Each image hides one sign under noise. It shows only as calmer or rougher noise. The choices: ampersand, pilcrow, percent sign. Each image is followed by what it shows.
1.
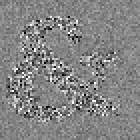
rough ampersand
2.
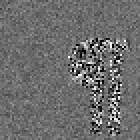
rough pilcrow
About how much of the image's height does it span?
two thirds
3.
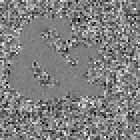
calm ampersand
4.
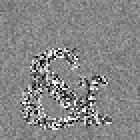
rough ampersand
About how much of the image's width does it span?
two thirds
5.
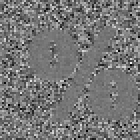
calm percent sign
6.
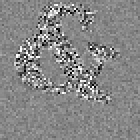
rough ampersand
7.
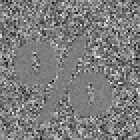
calm percent sign
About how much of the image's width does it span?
two thirds
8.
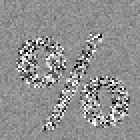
rough percent sign
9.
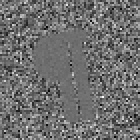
calm pilcrow
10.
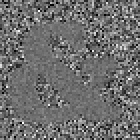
calm ampersand
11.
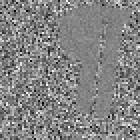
calm pilcrow
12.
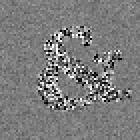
rough ampersand
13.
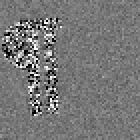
rough pilcrow
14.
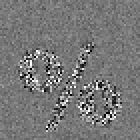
rough percent sign
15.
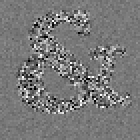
rough ampersand
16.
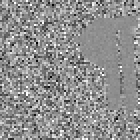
calm pilcrow
